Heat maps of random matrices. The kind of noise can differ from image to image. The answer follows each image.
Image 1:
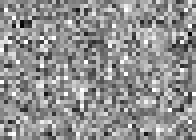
low rank plus noise
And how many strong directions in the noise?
five to eight
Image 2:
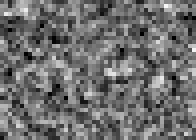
blotchy
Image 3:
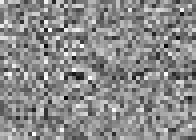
low rank plus noise
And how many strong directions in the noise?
one
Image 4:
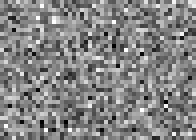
independent entries
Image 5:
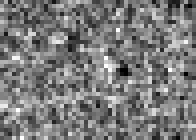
blotchy
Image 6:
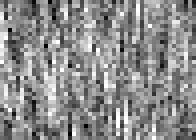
streaked along the columns
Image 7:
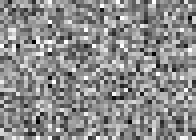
low rank plus noise
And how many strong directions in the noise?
five to eight
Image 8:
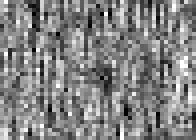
streaked along the columns
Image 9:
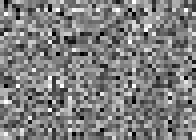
low rank plus noise
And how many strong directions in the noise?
three or four
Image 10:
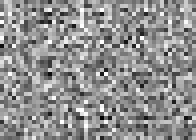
low rank plus noise
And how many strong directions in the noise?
three or four
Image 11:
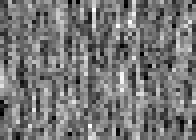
streaked along the columns
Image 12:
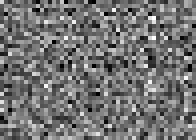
low rank plus noise
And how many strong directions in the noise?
three or four
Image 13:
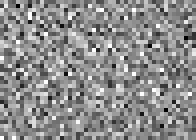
low rank plus noise
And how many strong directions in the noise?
five to eight
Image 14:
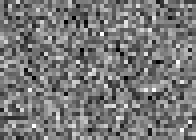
independent entries
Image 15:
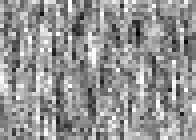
streaked along the columns
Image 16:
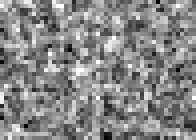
blotchy
